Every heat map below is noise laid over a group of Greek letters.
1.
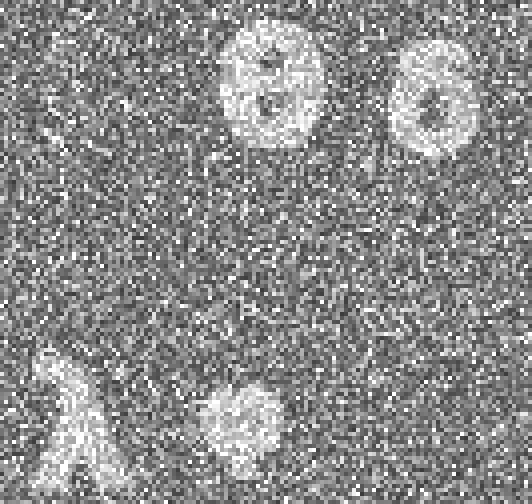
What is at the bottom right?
nothing
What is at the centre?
nothing
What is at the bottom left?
lambda
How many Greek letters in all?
4
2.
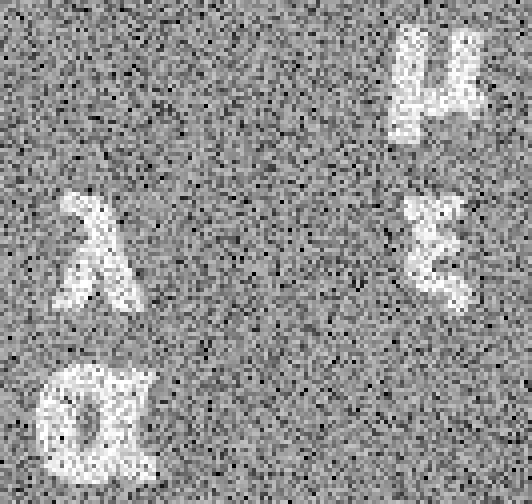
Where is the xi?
middle right
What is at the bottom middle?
nothing
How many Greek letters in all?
4
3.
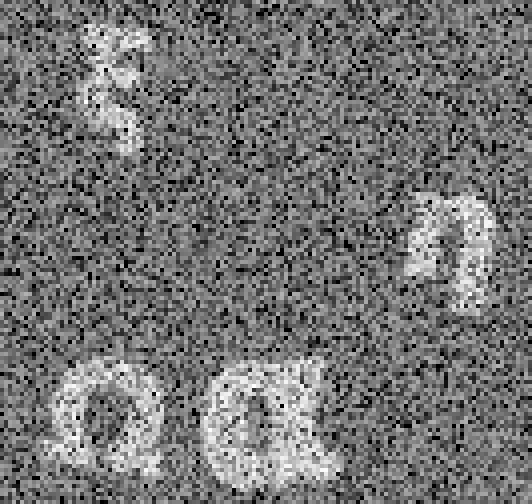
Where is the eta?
middle right
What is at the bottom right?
nothing
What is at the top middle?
nothing
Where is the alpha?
bottom middle
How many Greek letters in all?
4
